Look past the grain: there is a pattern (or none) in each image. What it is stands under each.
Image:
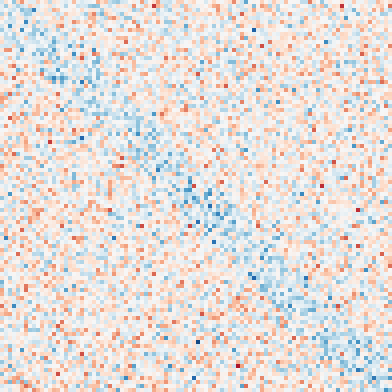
a diagonal band
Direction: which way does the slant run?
top left to bottom right
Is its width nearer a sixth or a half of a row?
a sixth
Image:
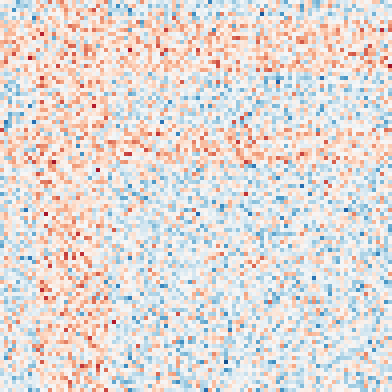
bands of rows crossing bands of columns
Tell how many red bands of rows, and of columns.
2 and 1
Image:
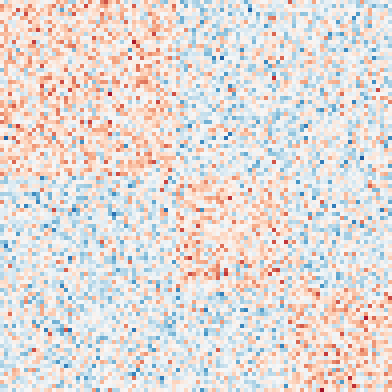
blocks along the diagonal
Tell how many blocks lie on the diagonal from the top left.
3
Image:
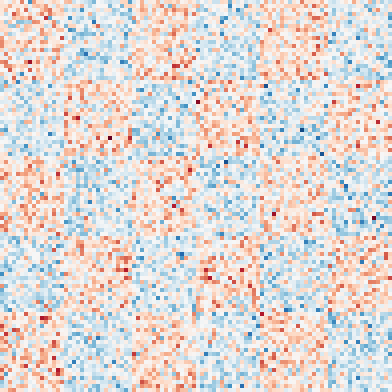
a checkerboard
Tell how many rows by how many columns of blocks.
5 by 6
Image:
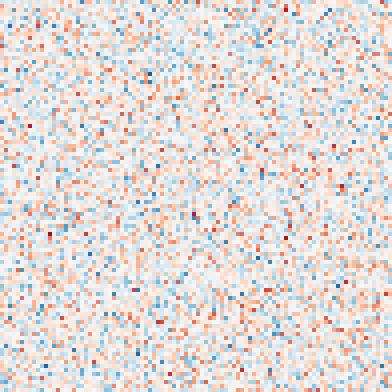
only noise
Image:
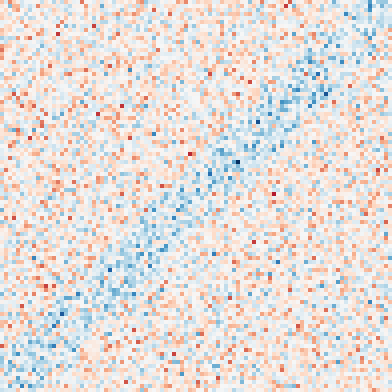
a diagonal band
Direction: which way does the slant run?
bottom left to top right
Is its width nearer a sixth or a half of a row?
a sixth
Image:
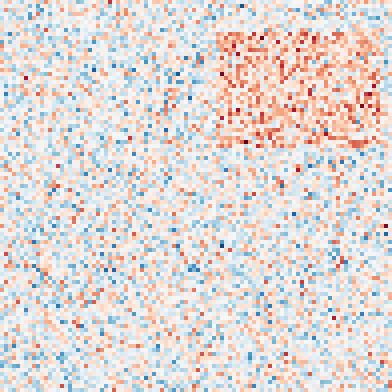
one block
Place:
top right
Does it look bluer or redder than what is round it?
redder
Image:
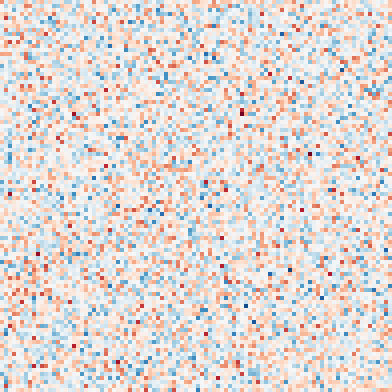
only noise
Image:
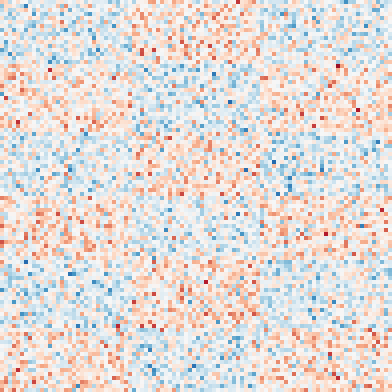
a checkerboard
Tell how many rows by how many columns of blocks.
6 by 3
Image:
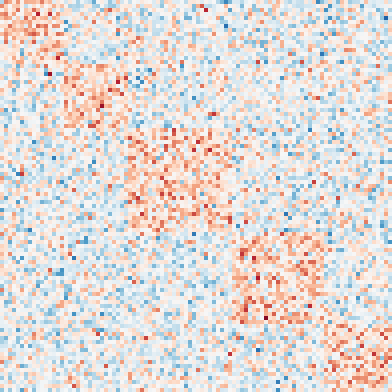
blocks along the diagonal
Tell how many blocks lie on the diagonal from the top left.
5
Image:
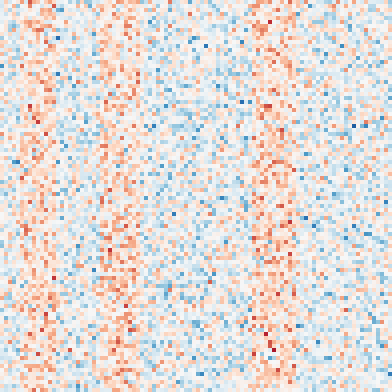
bands of columns
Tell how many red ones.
3
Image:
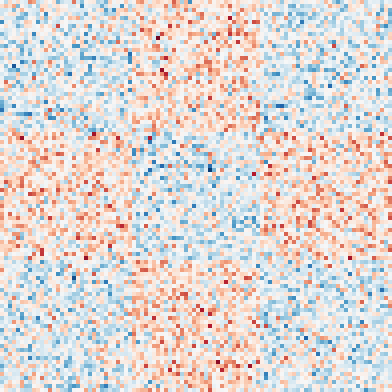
a checkerboard
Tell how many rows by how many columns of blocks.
3 by 3
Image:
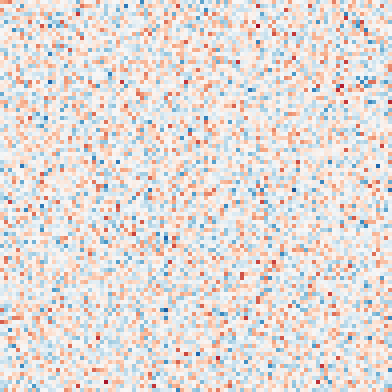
only noise
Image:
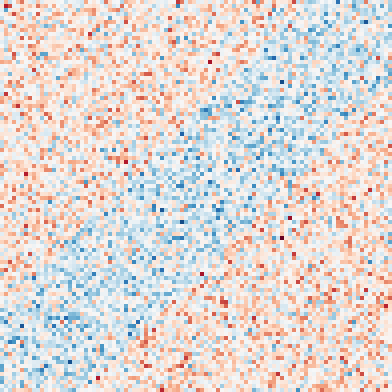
a diagonal band
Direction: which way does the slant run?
bottom left to top right
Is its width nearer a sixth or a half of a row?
a half
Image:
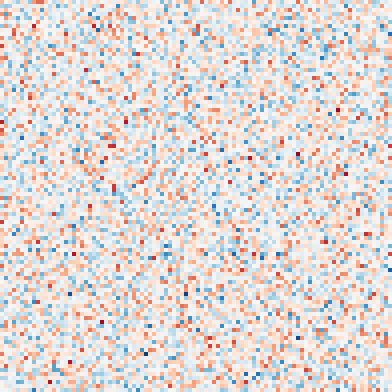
only noise
